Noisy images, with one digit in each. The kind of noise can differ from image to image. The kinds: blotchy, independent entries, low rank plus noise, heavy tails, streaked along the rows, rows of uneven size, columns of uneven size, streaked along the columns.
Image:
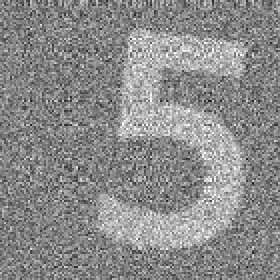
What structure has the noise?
low rank plus noise
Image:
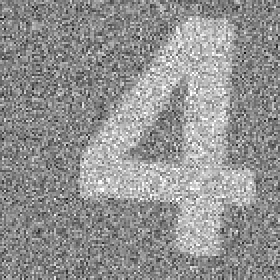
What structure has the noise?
low rank plus noise
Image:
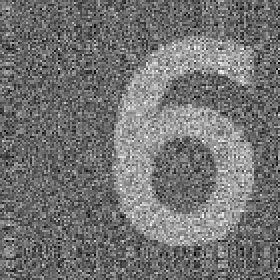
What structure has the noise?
low rank plus noise
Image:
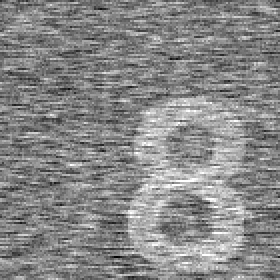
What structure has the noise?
streaked along the rows
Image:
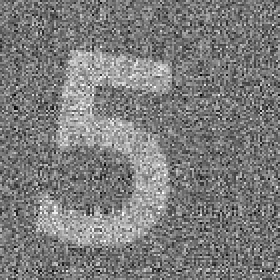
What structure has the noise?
low rank plus noise
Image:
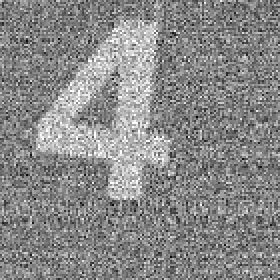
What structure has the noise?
low rank plus noise
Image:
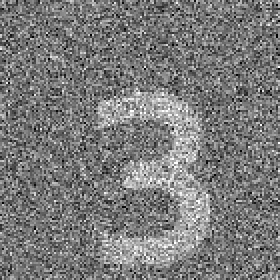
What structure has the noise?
low rank plus noise
